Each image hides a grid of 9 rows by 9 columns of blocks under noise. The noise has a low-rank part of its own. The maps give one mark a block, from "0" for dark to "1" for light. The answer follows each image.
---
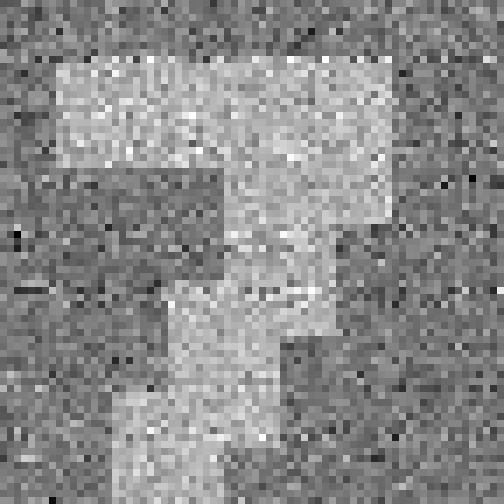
0 0 0 0 0 0 0 0 0
0 1 1 1 1 1 1 0 0
0 1 1 1 1 1 1 0 0
0 0 0 0 1 1 1 0 0
0 0 0 0 1 1 0 0 0
0 0 0 1 1 1 0 0 0
0 0 0 1 1 0 0 0 0
0 0 1 1 1 0 0 0 0
0 0 1 1 0 0 0 0 0
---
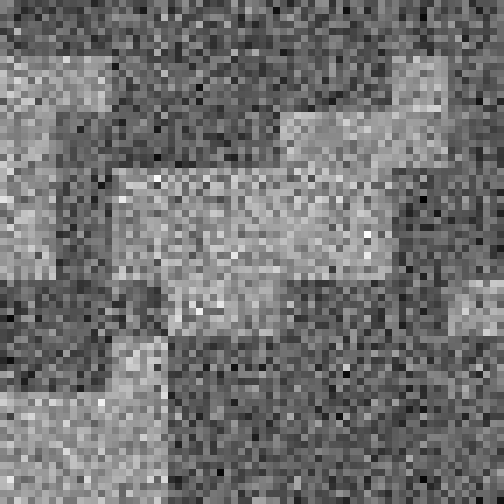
0 0 0 0 0 0 0 0 0
1 1 0 0 0 0 0 1 0
1 0 0 0 0 1 1 1 0
1 0 1 1 1 1 1 0 0
1 0 1 1 1 1 1 0 0
0 0 0 1 1 0 0 0 1
0 0 1 0 0 0 0 0 0
1 1 1 0 0 0 0 0 0
1 1 1 0 0 0 0 0 0
